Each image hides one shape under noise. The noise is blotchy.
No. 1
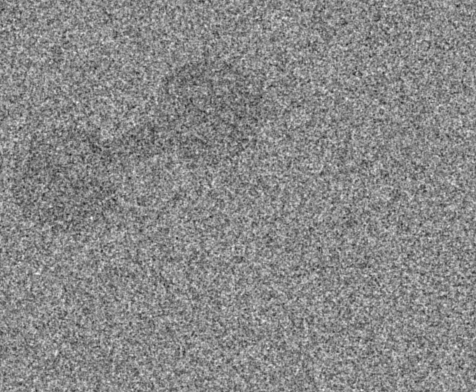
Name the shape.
dumbbell
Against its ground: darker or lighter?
darker
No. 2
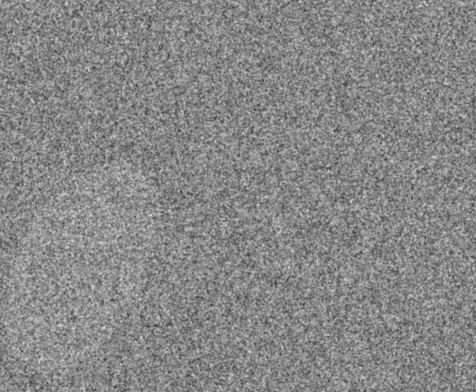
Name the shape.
ellipse
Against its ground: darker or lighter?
lighter
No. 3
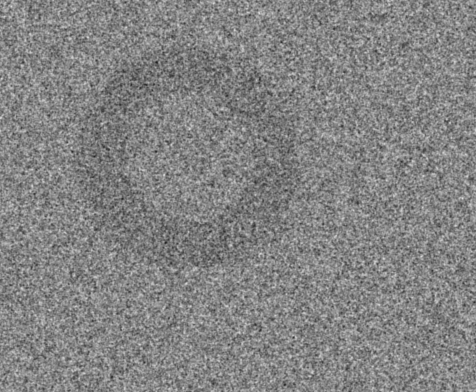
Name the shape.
ring
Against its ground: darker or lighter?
darker
